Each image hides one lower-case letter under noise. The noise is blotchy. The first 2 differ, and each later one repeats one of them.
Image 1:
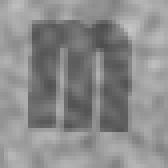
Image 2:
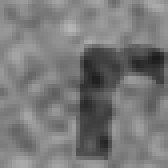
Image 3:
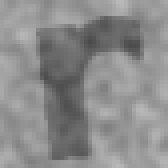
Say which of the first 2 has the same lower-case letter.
2
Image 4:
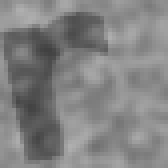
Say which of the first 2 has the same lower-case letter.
2
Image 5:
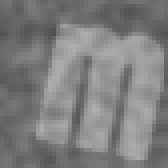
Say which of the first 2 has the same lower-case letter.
1
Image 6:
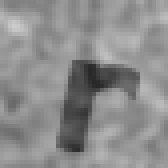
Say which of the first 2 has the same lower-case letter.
2
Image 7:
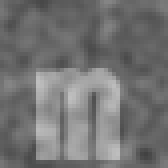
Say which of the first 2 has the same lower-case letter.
1
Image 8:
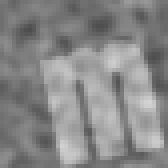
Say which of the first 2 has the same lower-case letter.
1
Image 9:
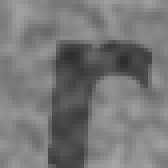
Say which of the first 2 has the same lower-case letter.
2
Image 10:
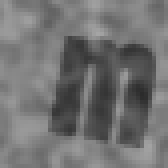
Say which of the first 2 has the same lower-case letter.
1
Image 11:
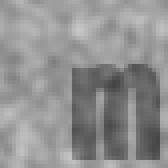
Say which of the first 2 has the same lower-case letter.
1
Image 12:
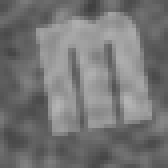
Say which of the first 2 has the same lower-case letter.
1
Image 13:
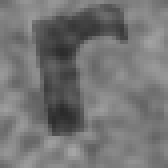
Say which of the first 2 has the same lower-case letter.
2
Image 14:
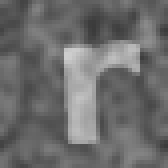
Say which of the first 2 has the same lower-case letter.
2
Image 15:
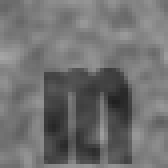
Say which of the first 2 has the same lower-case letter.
1
